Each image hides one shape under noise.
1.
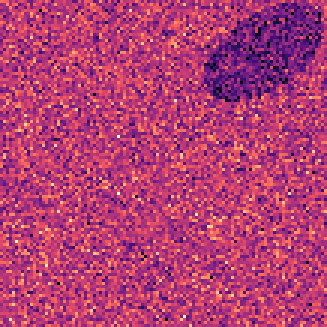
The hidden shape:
ellipse
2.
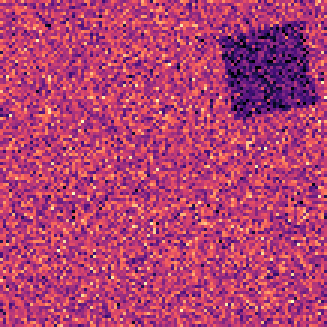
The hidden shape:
square
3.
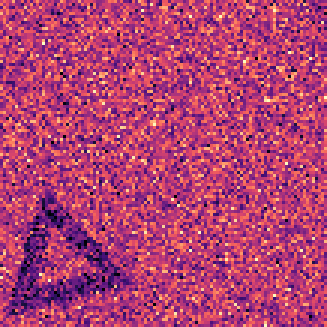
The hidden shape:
triangle frame
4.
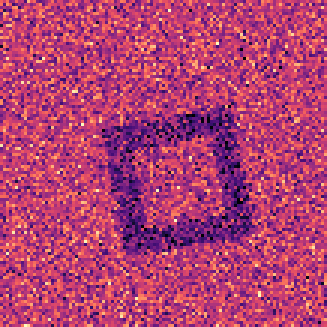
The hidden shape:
square frame
